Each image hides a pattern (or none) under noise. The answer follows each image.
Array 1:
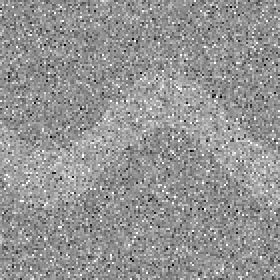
a wavy band
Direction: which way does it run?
left to right
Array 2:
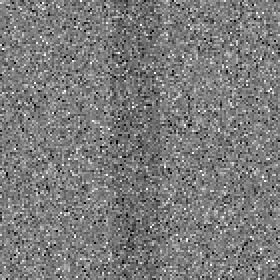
one vertical stripe
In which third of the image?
middle
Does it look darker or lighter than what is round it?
darker
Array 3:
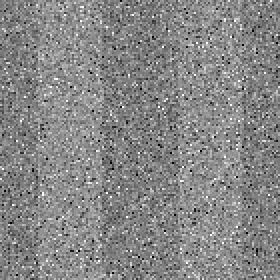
vertical stripes
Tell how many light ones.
2
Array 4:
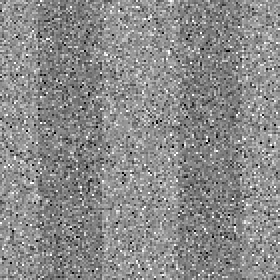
vertical stripes
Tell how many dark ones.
2
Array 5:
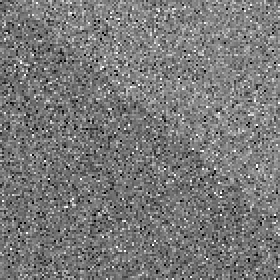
a sharp edge
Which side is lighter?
top right
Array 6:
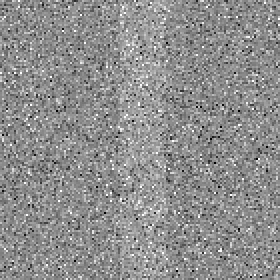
one vertical stripe
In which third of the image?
middle
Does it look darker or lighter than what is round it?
lighter
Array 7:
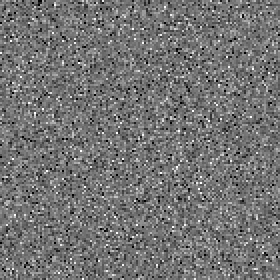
only noise
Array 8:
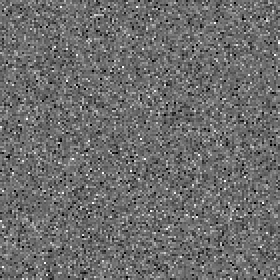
only noise
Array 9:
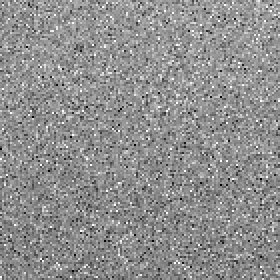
a smooth slope
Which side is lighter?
top
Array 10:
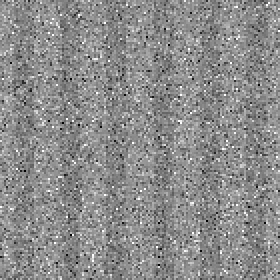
vertical stripes
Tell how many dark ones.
6
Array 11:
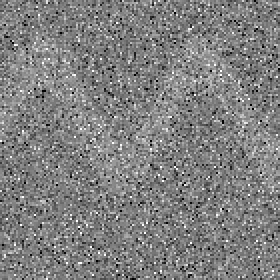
a wavy band
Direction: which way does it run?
left to right
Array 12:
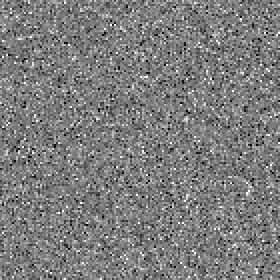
only noise
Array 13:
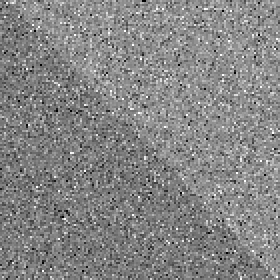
a sharp edge
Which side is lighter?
top right
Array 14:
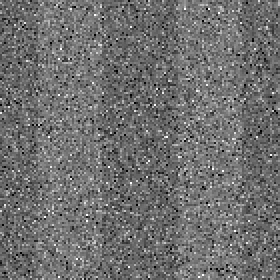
vertical stripes
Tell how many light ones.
2
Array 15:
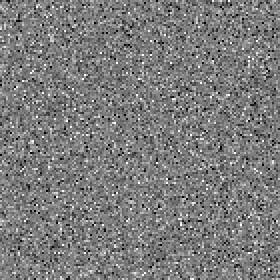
only noise
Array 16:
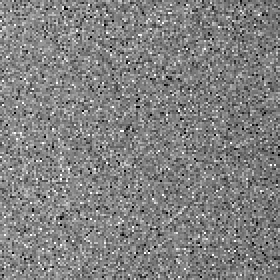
a smooth slope
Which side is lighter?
left
